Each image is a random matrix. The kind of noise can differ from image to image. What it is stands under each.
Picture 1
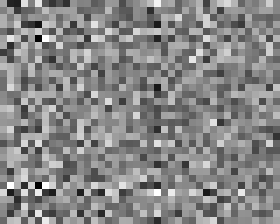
low rank plus noise
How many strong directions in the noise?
one
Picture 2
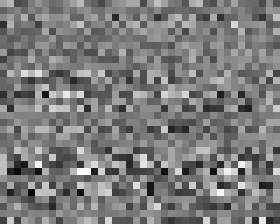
rows of uneven size
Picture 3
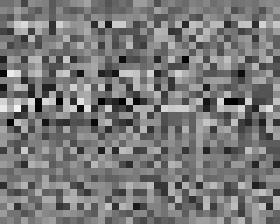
rows of uneven size
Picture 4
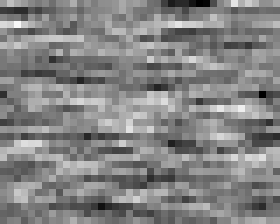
streaked along the rows
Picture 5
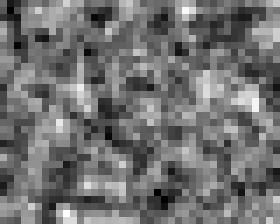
blotchy
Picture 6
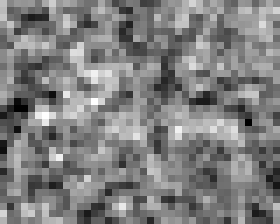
blotchy
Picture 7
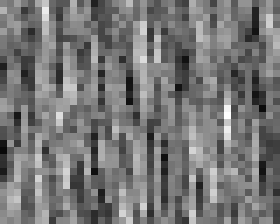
streaked along the columns
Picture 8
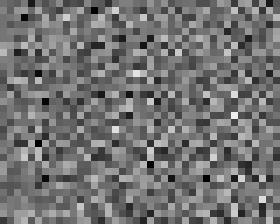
low rank plus noise
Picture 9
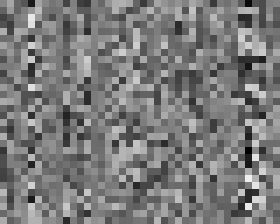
columns of uneven size
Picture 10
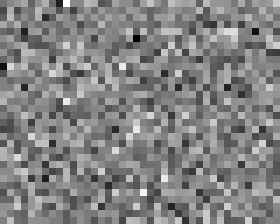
independent entries
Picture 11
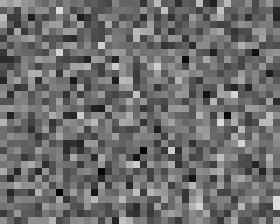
independent entries
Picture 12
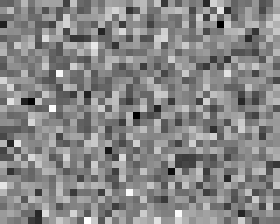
independent entries
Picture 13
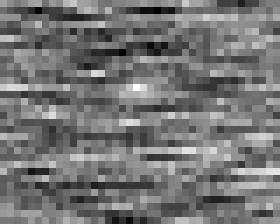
streaked along the rows
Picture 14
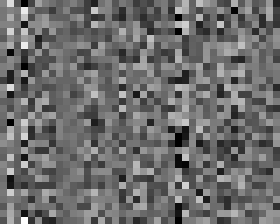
columns of uneven size
